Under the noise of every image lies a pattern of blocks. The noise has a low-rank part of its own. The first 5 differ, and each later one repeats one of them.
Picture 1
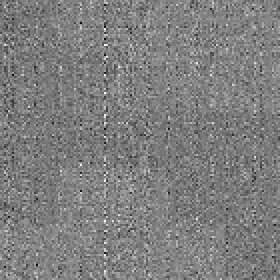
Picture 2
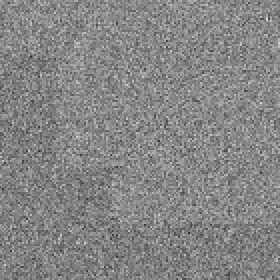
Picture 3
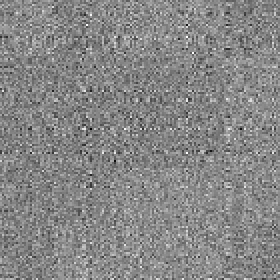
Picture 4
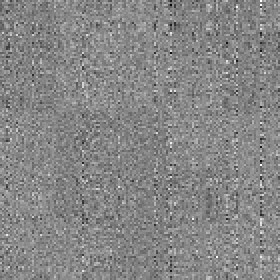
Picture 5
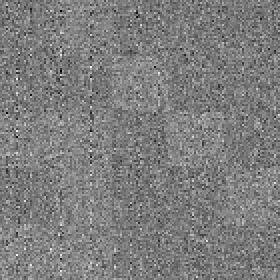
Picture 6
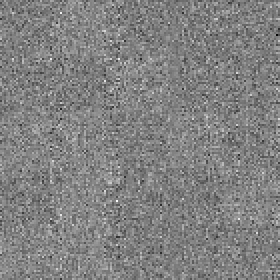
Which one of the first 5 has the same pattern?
5
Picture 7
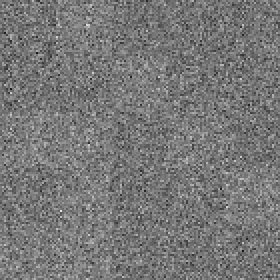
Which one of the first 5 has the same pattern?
5
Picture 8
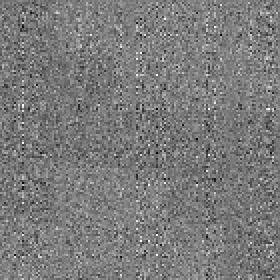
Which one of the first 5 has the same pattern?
1
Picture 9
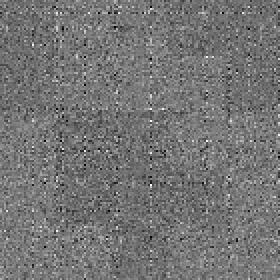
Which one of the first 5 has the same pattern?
4
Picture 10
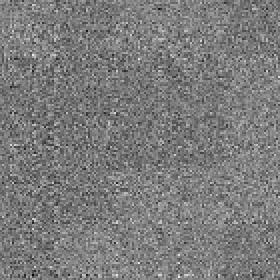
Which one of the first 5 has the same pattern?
3
